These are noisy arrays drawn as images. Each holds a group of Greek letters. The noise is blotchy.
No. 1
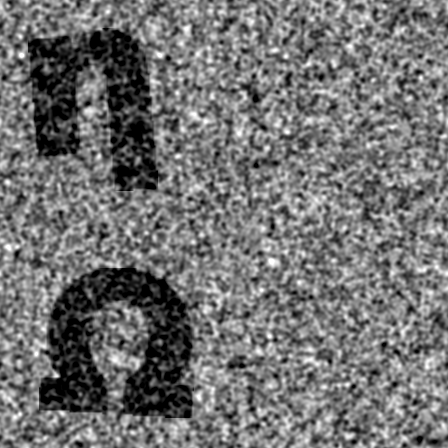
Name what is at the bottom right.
nothing
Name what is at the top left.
eta
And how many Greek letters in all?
2
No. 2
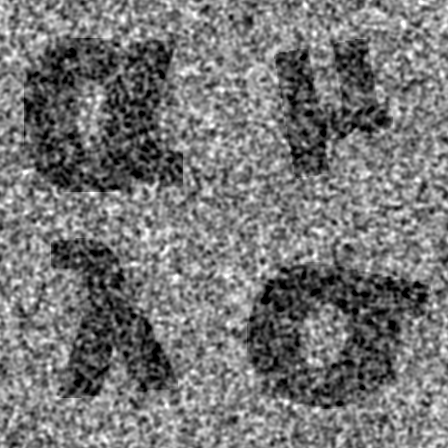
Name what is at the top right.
mu
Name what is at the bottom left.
lambda
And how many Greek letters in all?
4
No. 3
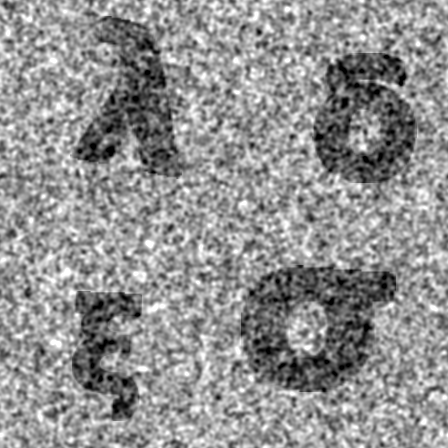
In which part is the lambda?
top left
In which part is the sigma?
bottom right
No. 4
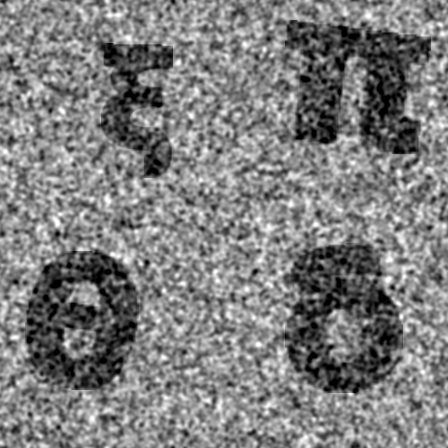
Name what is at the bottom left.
theta
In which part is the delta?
bottom right
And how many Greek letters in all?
4
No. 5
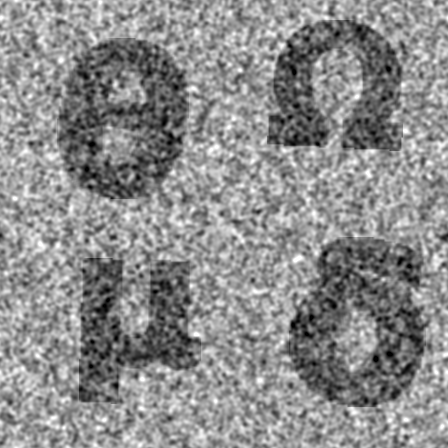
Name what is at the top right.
omega
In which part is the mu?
bottom left
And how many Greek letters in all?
4
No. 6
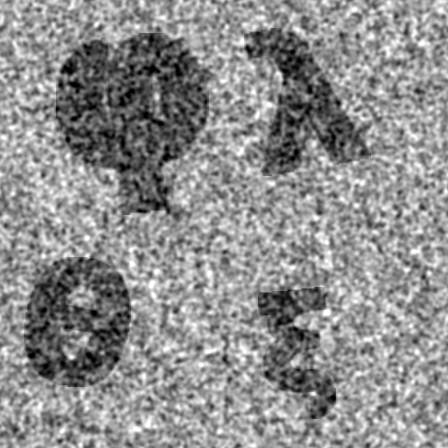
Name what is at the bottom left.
theta
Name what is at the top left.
phi
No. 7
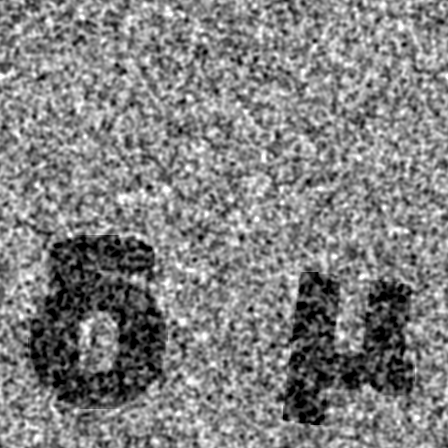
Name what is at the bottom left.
delta
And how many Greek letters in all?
2
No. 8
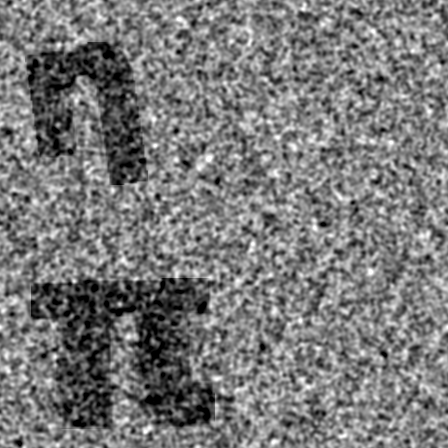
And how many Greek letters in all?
2
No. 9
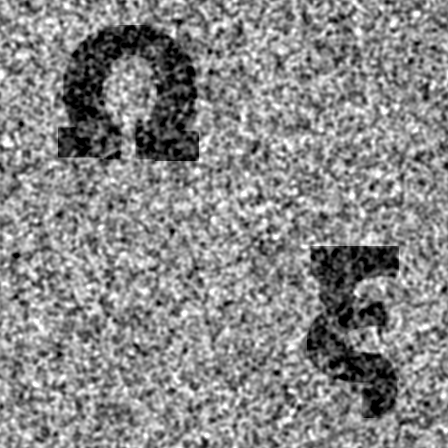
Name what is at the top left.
omega
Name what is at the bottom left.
nothing
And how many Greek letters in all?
2
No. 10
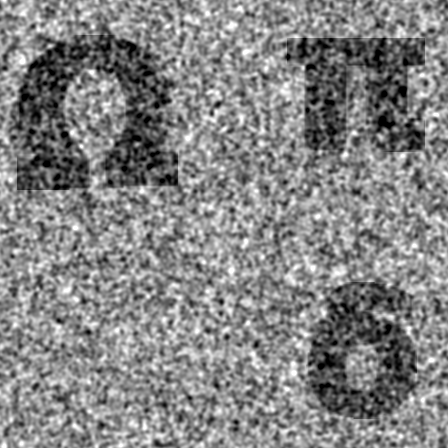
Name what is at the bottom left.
nothing
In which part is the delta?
bottom right
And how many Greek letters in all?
3
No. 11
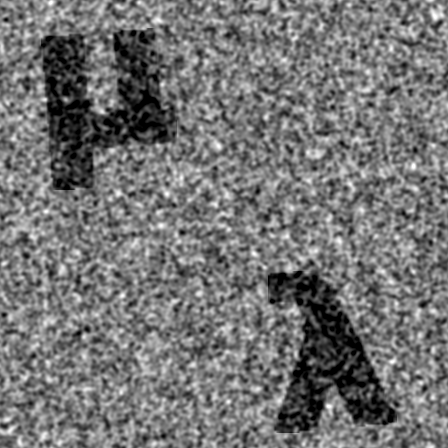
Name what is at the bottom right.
lambda
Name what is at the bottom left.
nothing
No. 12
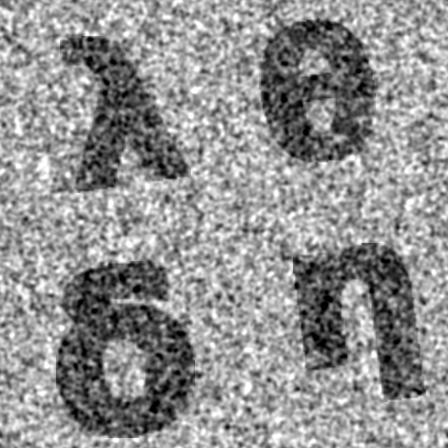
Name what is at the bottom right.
eta
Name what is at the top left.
lambda
